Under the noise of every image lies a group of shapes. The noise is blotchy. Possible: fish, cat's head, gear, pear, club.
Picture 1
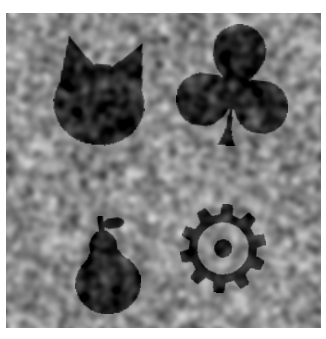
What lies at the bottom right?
gear
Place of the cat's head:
top left
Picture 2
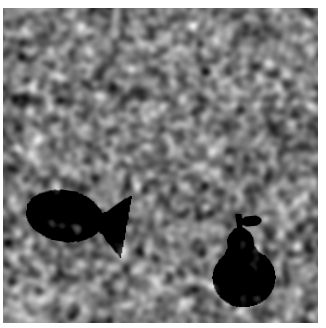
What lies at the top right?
nothing
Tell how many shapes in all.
2
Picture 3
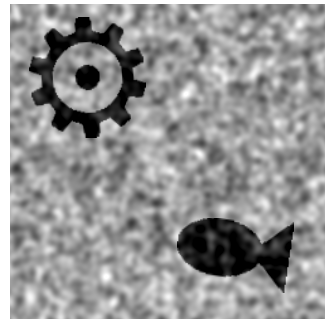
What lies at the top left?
gear
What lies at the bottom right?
fish
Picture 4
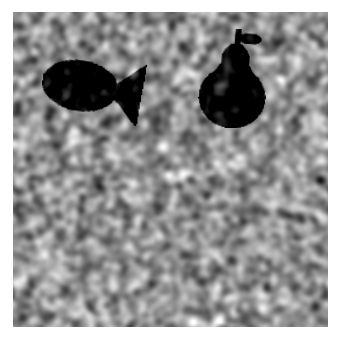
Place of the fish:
top left
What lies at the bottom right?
nothing
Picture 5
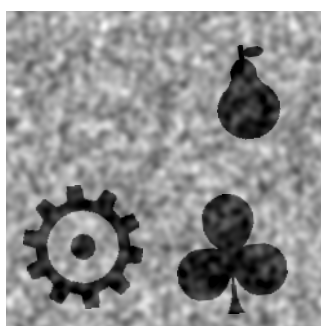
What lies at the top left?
nothing
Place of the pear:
top right
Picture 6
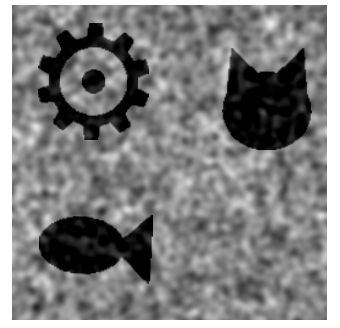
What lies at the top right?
cat's head
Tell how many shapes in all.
3
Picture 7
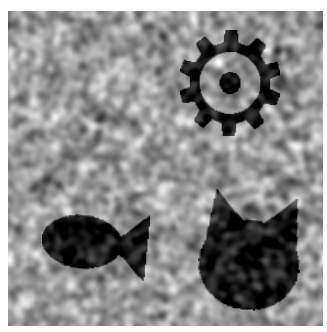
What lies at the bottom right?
cat's head
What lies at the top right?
gear
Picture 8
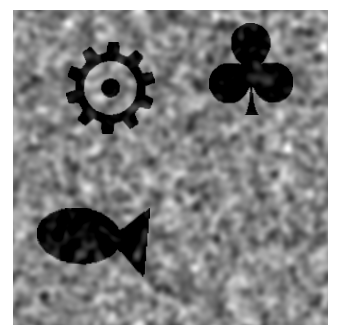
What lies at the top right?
club
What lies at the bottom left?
fish
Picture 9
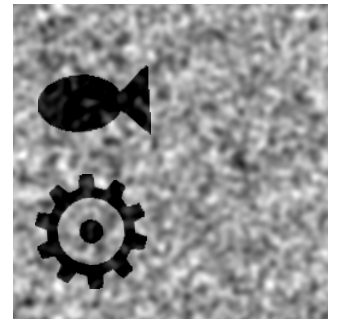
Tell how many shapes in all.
2
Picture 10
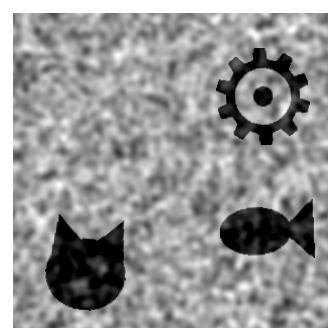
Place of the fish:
bottom right
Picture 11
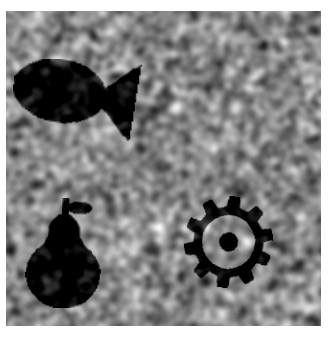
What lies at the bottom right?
gear
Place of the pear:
bottom left
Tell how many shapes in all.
3
